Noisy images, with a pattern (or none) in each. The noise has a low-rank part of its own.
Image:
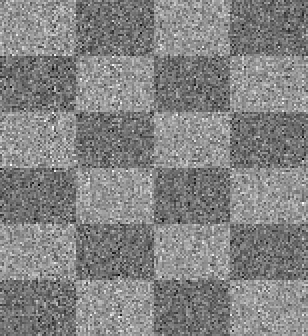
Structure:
a checkerboard
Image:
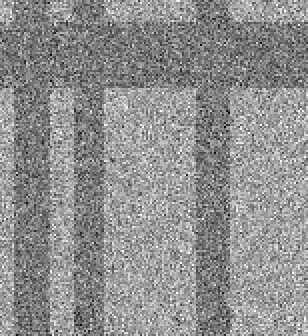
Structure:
bands of rows crossing bands of columns
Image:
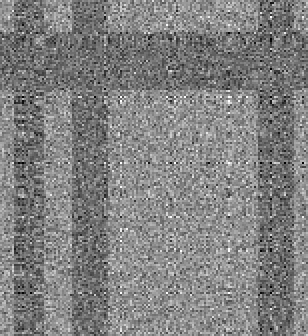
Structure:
bands of rows crossing bands of columns
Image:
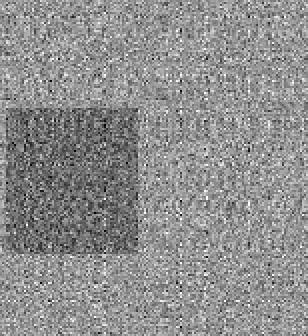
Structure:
one block
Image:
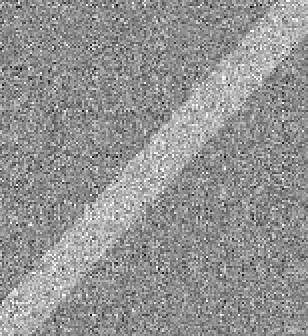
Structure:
a diagonal band
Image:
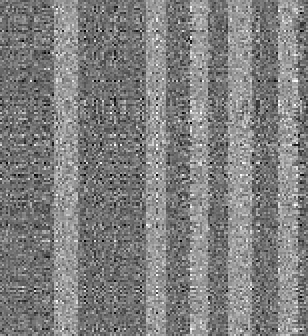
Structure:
bands of columns
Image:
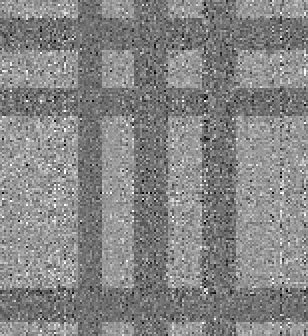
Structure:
bands of rows crossing bands of columns
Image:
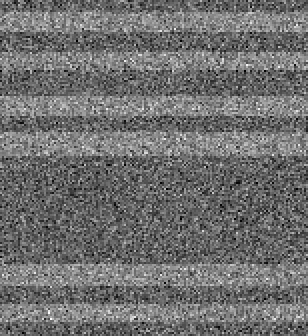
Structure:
bands of rows
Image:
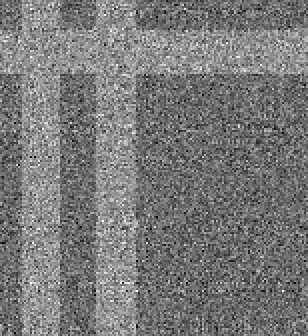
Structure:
bands of rows crossing bands of columns
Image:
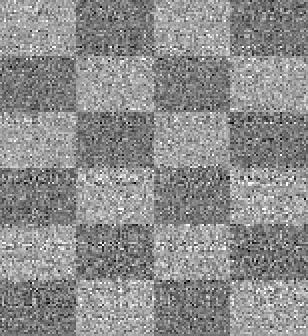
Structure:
a checkerboard
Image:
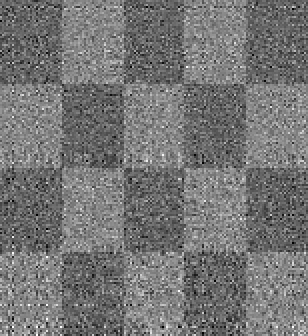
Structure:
a checkerboard
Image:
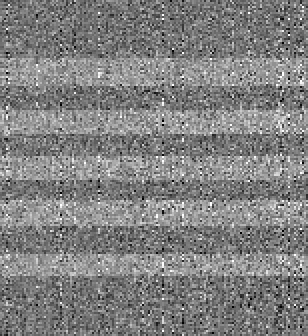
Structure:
bands of rows
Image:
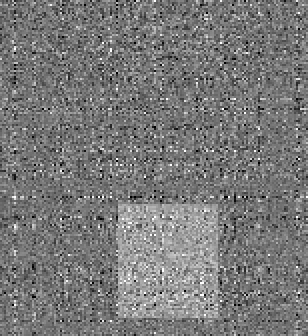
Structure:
one block
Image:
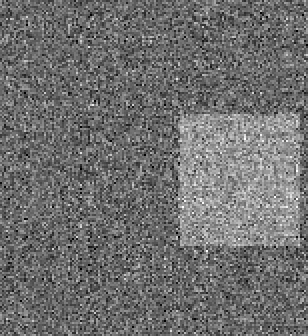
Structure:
one block
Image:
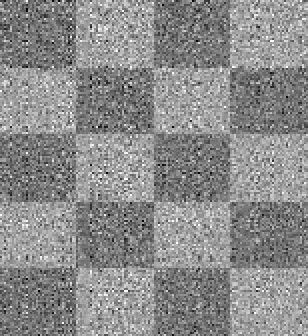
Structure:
a checkerboard
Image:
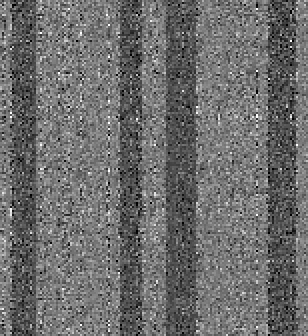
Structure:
bands of columns
